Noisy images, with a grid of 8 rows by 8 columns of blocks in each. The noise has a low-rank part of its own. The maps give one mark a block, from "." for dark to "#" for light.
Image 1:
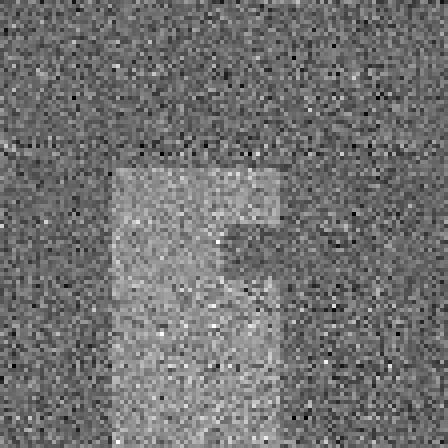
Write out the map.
. . . . . . . .
. . . . . . . .
. . . . . . . .
. . # # # . . .
. . # # . . . .
. . # # # . . .
. . # # # . . .
. . # # # . . .
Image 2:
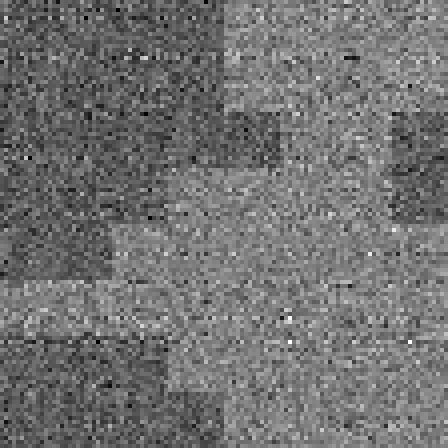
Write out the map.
. . . . # # # #
. . . . # # # #
. . . . . # # .
. . . # # # # .
. . # # # # # #
# # # # # # # #
. . . # # # # #
. . . . # # # #
